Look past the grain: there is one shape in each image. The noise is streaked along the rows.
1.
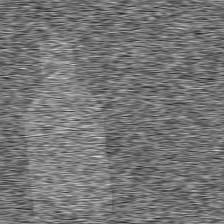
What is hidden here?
light bottle
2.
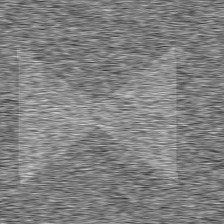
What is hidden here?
light bow tie
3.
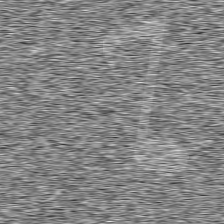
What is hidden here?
light musical note
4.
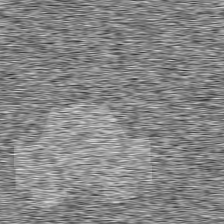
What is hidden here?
light car
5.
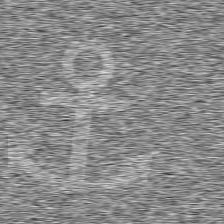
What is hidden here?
light anchor
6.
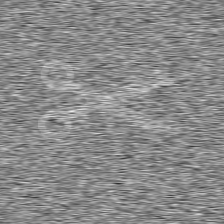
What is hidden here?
light pair of scissors
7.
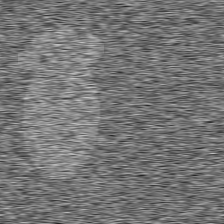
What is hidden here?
light footprint
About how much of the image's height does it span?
two thirds
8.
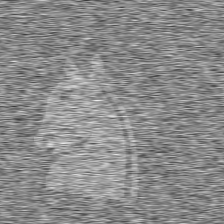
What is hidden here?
light chess knight
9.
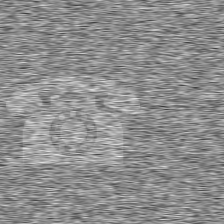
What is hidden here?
light telephone
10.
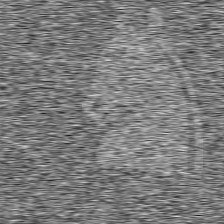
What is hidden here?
light chess knight
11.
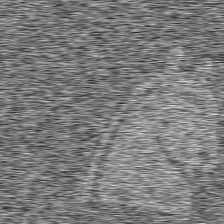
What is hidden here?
light chess knight
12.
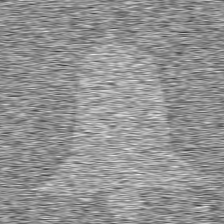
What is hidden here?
light bell
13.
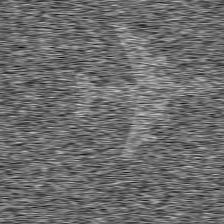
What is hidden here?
light airplane
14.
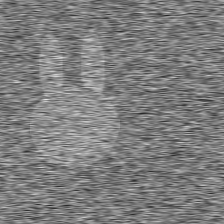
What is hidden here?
light rabbit's head
